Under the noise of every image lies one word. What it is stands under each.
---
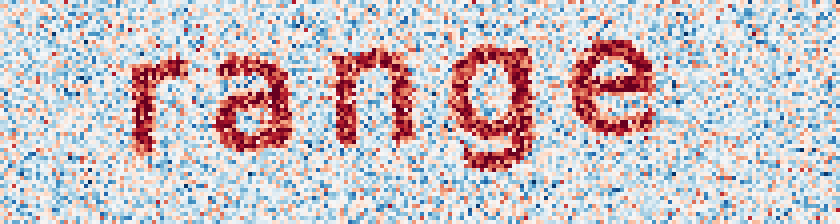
range
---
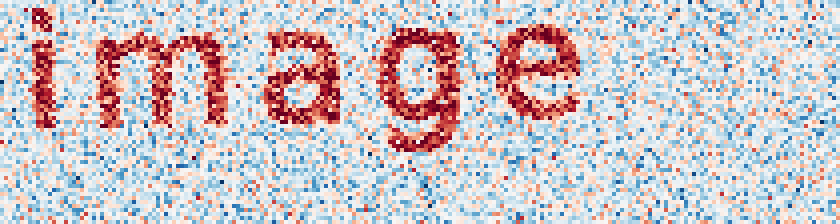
image
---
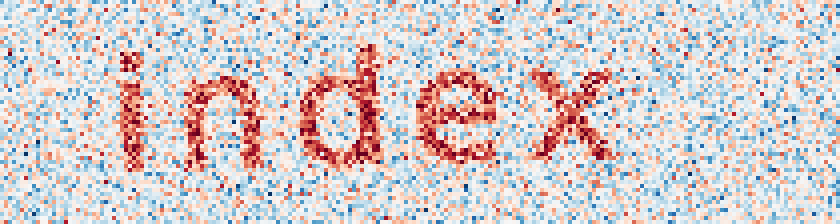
index
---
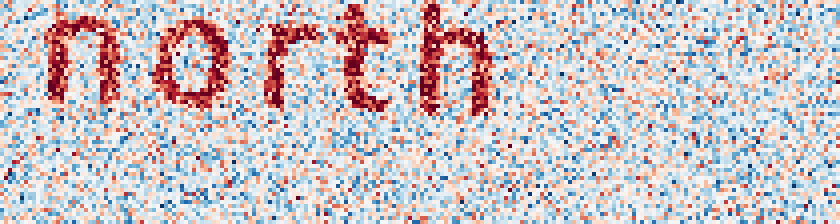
north
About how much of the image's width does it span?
half
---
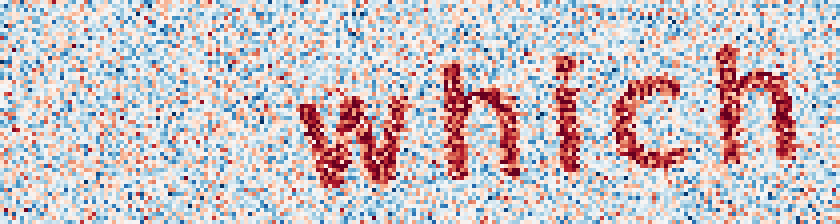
which
